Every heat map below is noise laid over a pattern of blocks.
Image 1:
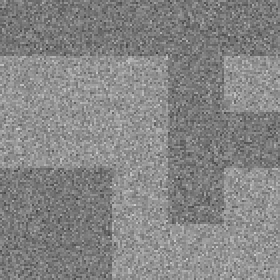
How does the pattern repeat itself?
no symmetry
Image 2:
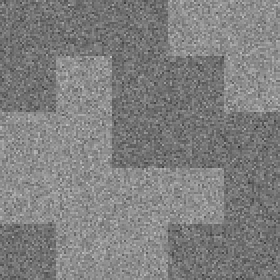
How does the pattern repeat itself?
mirrored about the diagonal from the bottom left
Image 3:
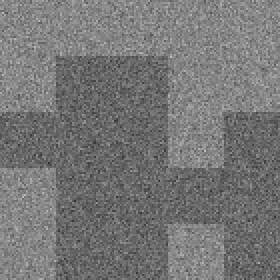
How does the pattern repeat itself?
no symmetry
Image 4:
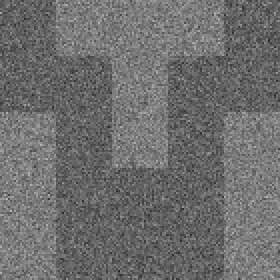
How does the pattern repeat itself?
left and right mirror each other
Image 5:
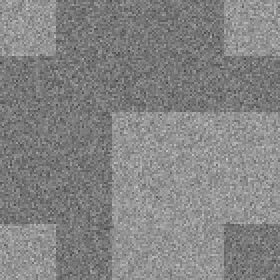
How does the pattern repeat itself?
mirrored about the diagonal from the top left
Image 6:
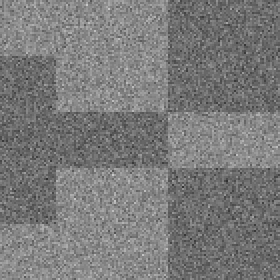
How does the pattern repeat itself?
top and bottom mirror each other
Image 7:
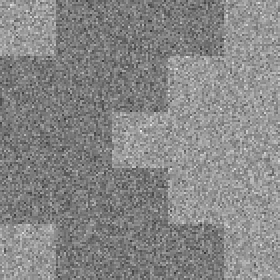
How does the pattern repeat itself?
top and bottom mirror each other
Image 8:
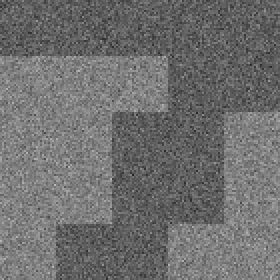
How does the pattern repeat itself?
no symmetry
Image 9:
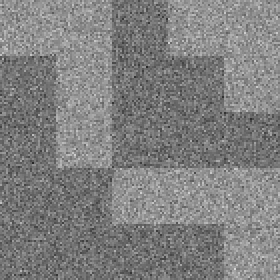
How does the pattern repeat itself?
mirrored about the diagonal from the bottom left
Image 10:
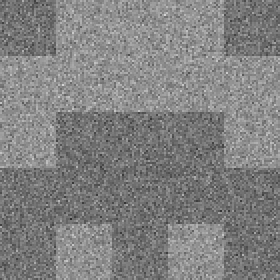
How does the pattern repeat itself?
left and right mirror each other
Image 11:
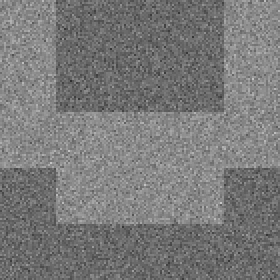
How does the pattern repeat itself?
left and right mirror each other
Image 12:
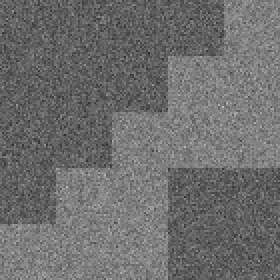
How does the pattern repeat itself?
mirrored about the diagonal from the top left
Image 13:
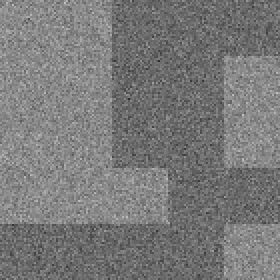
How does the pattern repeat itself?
no symmetry
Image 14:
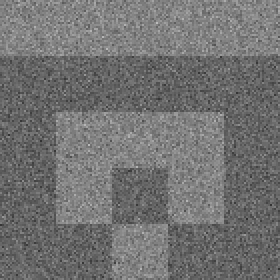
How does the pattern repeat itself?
left and right mirror each other
